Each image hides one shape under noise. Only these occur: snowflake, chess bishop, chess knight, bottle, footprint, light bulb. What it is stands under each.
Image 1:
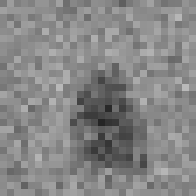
chess knight
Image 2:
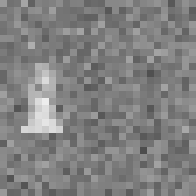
chess bishop
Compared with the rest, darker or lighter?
lighter
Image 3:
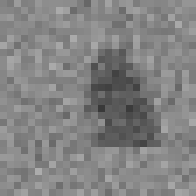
chess knight
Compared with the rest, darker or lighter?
darker
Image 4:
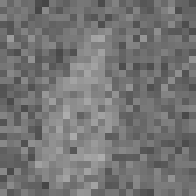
bottle
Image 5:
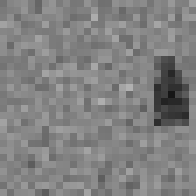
bottle
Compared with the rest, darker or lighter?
darker
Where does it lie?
middle right
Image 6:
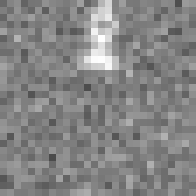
chess bishop
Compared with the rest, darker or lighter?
lighter
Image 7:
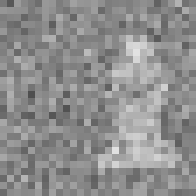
chess bishop
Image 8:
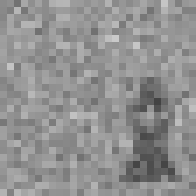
chess bishop
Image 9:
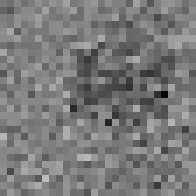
snowflake
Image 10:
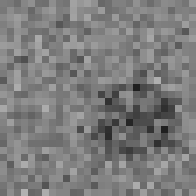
snowflake
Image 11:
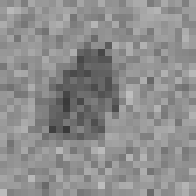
chess knight
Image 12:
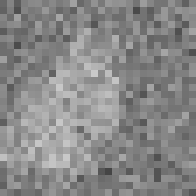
chess knight
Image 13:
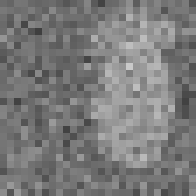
footprint
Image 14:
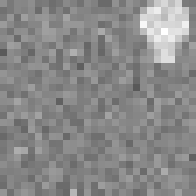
light bulb
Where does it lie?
top right
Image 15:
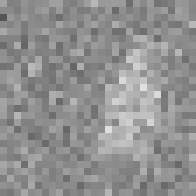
bottle
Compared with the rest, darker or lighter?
lighter
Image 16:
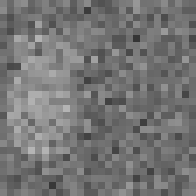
footprint
